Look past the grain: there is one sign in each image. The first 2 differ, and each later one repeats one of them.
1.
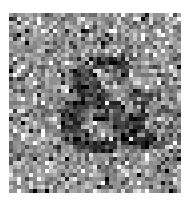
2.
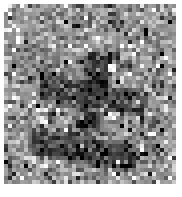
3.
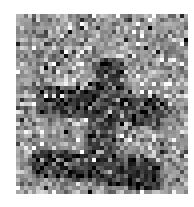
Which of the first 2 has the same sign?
2
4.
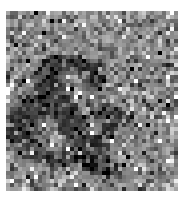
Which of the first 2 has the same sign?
1
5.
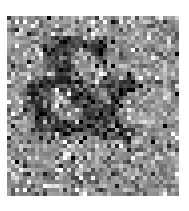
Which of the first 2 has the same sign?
1
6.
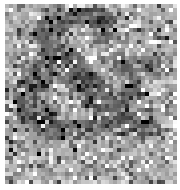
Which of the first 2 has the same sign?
1
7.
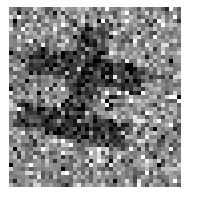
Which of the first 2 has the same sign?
2
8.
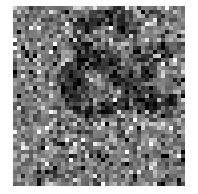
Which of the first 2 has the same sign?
1
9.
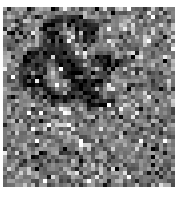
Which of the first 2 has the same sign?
1
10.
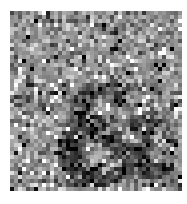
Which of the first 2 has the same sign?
1
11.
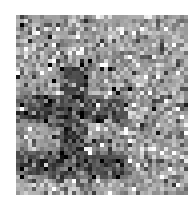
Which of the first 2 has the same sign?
2
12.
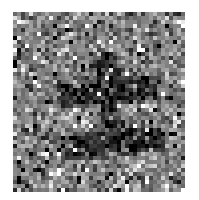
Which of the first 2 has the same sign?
2
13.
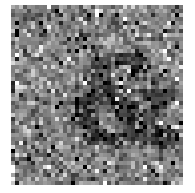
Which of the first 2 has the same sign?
1
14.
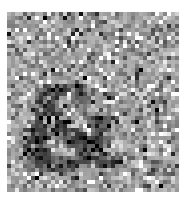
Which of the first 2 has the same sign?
1
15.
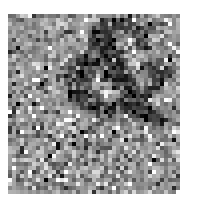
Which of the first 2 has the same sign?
1
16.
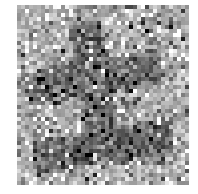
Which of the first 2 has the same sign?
2
